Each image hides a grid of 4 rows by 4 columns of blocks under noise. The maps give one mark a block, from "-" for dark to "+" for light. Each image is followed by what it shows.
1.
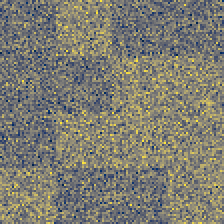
- + - -
- - + +
- + + +
+ - - +
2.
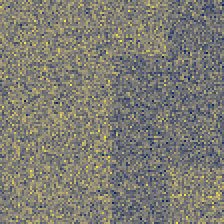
+ + + -
+ + - -
+ + - -
+ + - +
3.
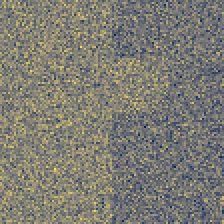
+ + - -
+ + + -
+ + - -
+ + - -
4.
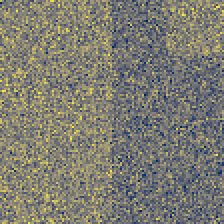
+ + - +
+ + - -
+ + - -
+ + - -
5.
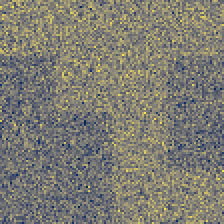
+ + + +
- + + -
- - + -
- - + +
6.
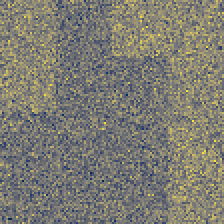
+ - + +
+ - - +
- - - +
- - - +
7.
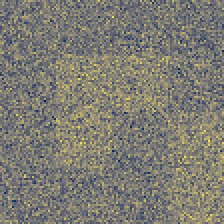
- - - -
- + + -
- + - +
- - - +
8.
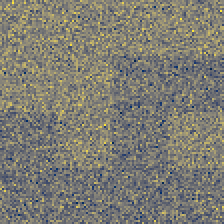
+ + + +
+ + - -
- + - +
- - - -
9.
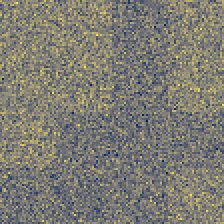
+ + - +
+ + - +
+ - - -
- - - +
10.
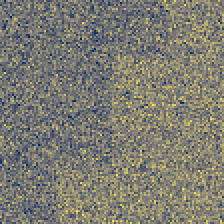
- - - +
- - + +
- - + +
- + + +
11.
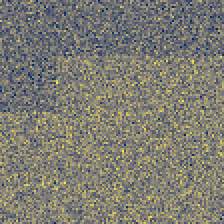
- - - -
- + + +
+ + + +
+ + + +
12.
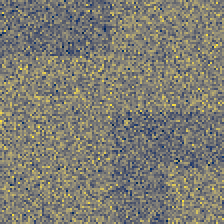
- - + +
+ + + +
+ + - -
+ + - +
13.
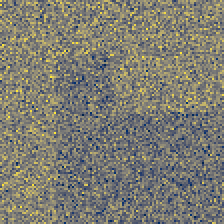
+ + + +
+ - + +
+ - - -
+ - - -
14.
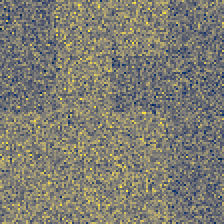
- + + -
- + - -
+ + + -
+ + + -
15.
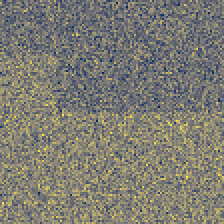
- - - -
+ - - -
+ + + +
+ + + +
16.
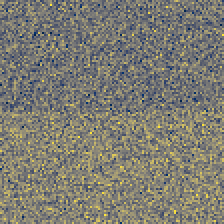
- - - -
- - - -
+ + + +
+ + + +
